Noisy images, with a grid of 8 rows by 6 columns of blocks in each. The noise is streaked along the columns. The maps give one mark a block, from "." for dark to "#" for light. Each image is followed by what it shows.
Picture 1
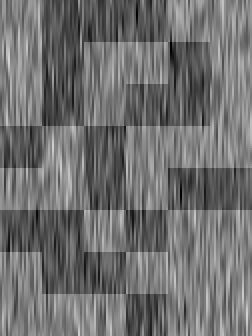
# . . . # #
# . # # . #
# . # . . #
. # . # # #
# # . # . .
. . # . # #
# . . # # #
# # # . # #
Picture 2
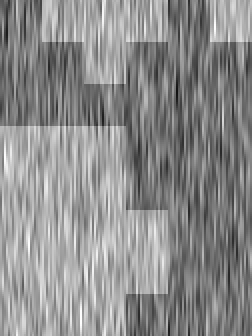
. # # # . #
. . # . . .
. . . . . .
# # # . . .
# # # . . .
# # # # . .
# # # # . .
# # # . . .
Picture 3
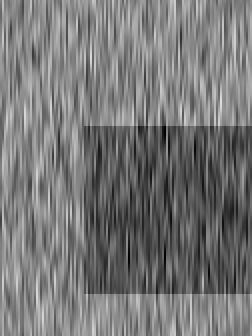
# # # # # #
# # # # # #
# # # # # #
# # . . . .
# # . . . .
# # . . . .
# # . . . .
# # # # # #
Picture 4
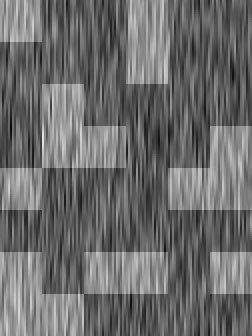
# . . # . .
. . . # . .
. # . . . .
. # # . . #
# . . . # #
. . . . . .
# . # # . #
# # . . . .
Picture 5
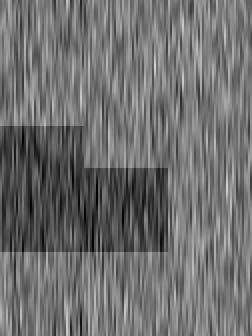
# # # # # #
# # # # # #
# # # # # #
. . # # # #
. . . . # #
. . . . # #
# # # # # #
# # # # # #
